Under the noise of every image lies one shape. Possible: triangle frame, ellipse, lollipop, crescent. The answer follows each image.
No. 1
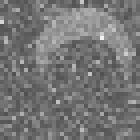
crescent
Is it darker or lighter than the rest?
lighter
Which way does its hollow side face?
down
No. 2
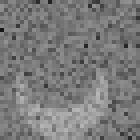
crescent
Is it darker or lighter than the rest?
lighter
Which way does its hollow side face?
up
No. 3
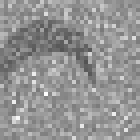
crescent
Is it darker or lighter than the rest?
darker
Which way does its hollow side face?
down
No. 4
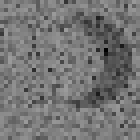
crescent
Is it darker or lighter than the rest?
darker
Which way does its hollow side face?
left
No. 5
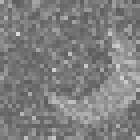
crescent
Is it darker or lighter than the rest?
lighter
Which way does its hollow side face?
up and left
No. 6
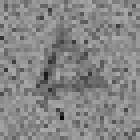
triangle frame
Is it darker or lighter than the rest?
darker
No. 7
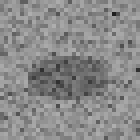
ellipse
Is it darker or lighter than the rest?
darker
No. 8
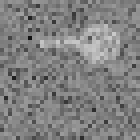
lollipop
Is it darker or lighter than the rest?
lighter
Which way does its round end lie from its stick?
right
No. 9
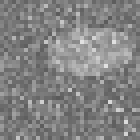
ellipse
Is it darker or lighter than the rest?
lighter
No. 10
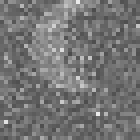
crescent
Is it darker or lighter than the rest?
lighter
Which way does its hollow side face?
right
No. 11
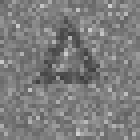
triangle frame
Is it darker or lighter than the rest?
darker
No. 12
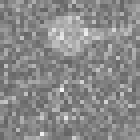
lollipop
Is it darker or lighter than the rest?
lighter
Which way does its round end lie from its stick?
left
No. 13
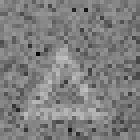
triangle frame
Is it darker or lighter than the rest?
lighter
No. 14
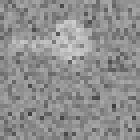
lollipop
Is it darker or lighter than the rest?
lighter
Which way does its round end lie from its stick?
right
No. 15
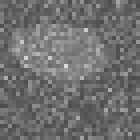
ellipse
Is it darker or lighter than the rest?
lighter
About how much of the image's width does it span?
two thirds
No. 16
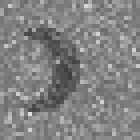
crescent
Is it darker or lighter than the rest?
darker
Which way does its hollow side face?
left
